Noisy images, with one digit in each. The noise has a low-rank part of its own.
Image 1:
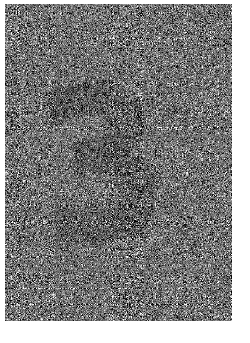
3
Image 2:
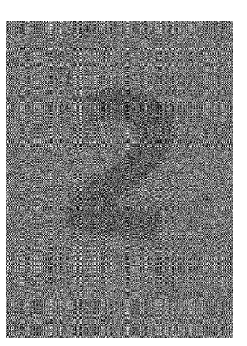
2
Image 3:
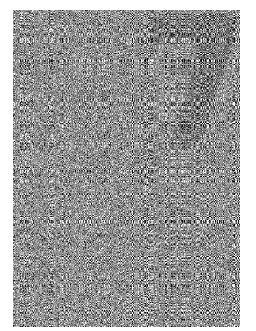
7
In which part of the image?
top right
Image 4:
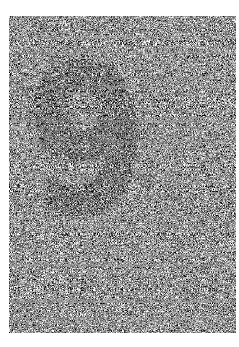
9
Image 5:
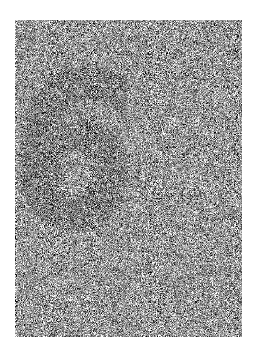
6
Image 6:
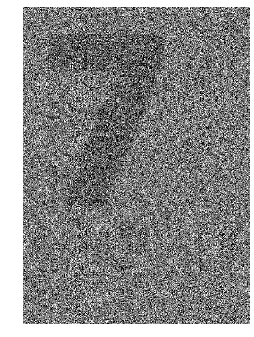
7
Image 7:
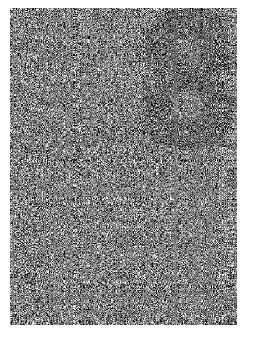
8
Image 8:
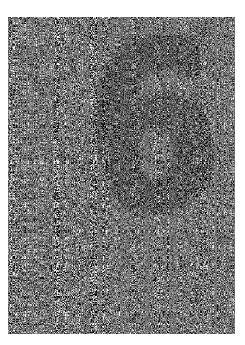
6
